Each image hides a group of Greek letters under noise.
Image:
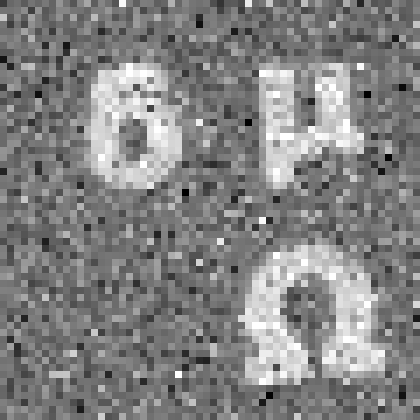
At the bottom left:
nothing
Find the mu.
top right
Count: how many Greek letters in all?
3
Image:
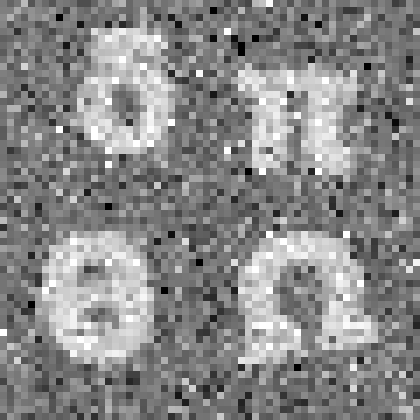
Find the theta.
bottom left
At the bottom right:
omega
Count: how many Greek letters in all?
4
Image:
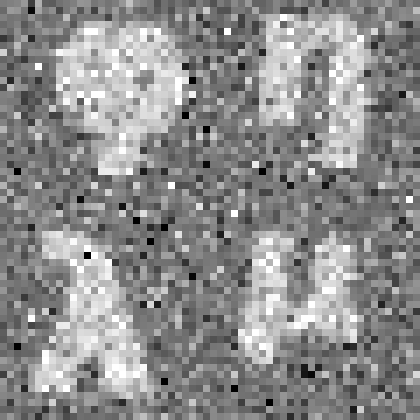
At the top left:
phi
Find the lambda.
bottom left
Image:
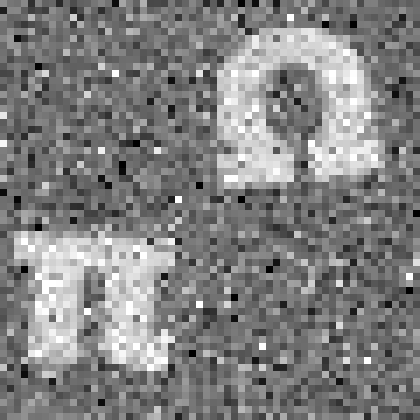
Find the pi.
bottom left
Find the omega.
top right
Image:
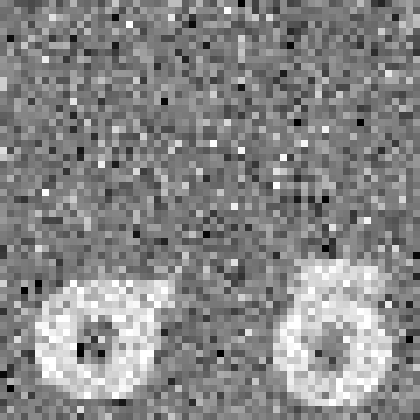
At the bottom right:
delta
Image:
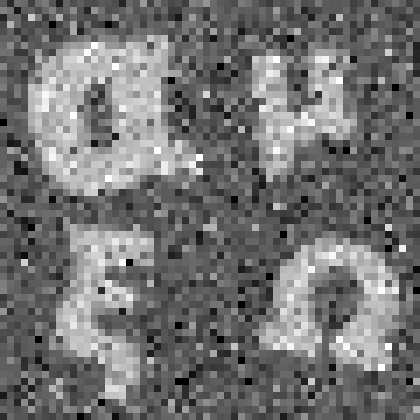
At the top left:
alpha
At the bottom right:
omega
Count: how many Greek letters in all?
4
